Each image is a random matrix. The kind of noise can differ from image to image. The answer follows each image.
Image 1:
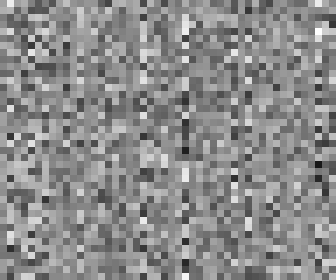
columns of uneven size
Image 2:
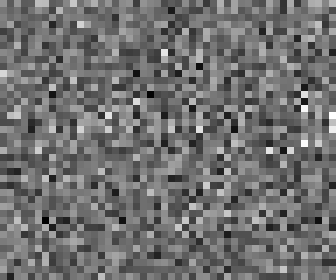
low rank plus noise
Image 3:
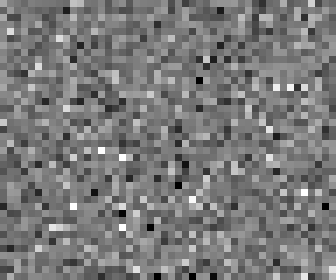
heavy tails
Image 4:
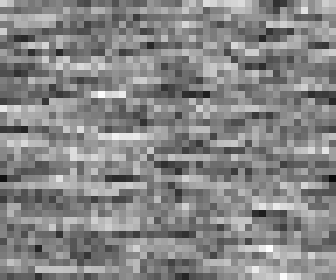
streaked along the rows
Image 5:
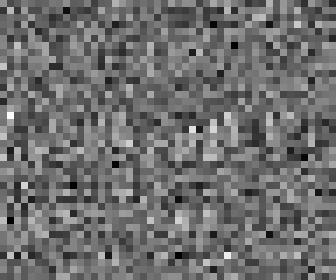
low rank plus noise
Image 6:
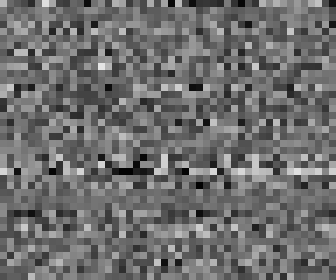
rows of uneven size
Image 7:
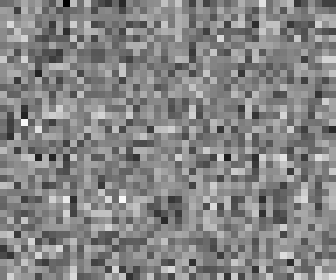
low rank plus noise
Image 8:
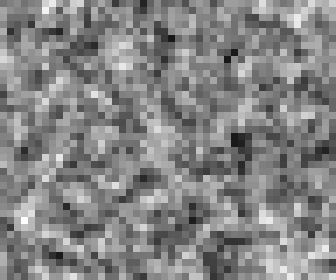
blotchy
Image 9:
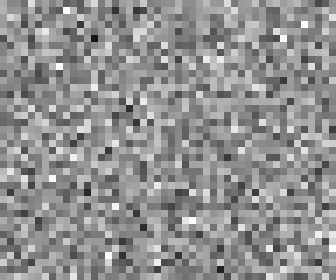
independent entries
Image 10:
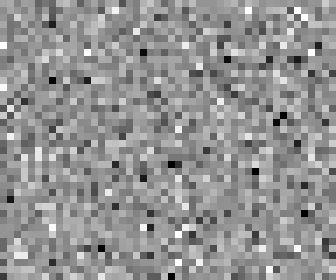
heavy tails
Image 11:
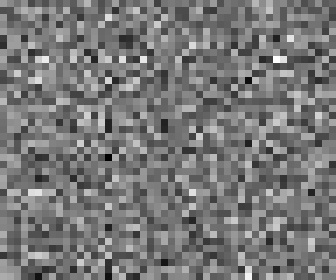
low rank plus noise
